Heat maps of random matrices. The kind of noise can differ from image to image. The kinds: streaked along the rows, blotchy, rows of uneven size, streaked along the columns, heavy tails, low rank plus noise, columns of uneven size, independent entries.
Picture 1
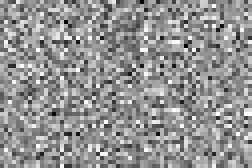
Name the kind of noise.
low rank plus noise
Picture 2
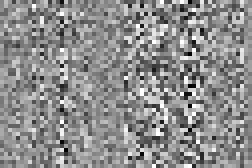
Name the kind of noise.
columns of uneven size
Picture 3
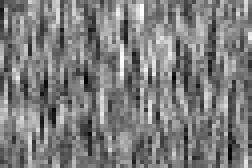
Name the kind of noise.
streaked along the columns
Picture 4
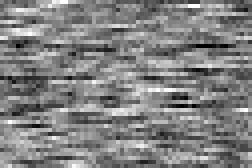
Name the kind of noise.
streaked along the rows
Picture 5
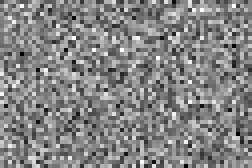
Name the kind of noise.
independent entries
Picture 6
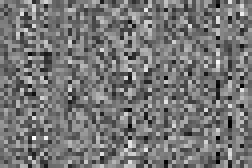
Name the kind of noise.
columns of uneven size
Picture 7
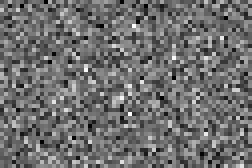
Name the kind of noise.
independent entries
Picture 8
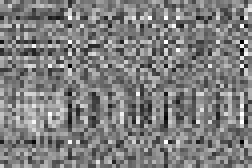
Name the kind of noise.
low rank plus noise
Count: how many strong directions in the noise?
one
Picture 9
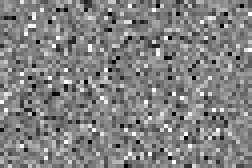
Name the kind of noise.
heavy tails
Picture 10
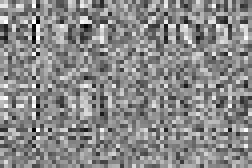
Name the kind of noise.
low rank plus noise
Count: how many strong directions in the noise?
one
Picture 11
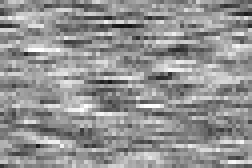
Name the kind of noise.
streaked along the rows
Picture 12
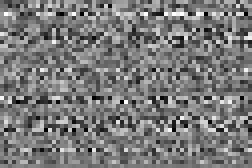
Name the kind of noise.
rows of uneven size
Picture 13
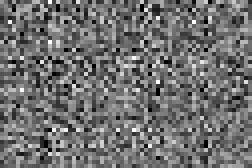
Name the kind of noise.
low rank plus noise
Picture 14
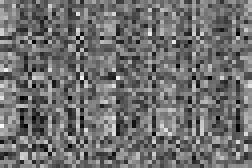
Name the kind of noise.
low rank plus noise
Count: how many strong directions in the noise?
one
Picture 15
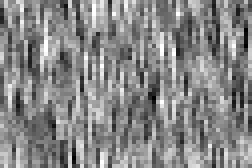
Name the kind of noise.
streaked along the columns
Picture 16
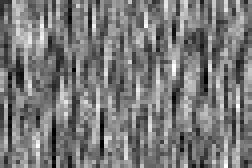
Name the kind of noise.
streaked along the columns
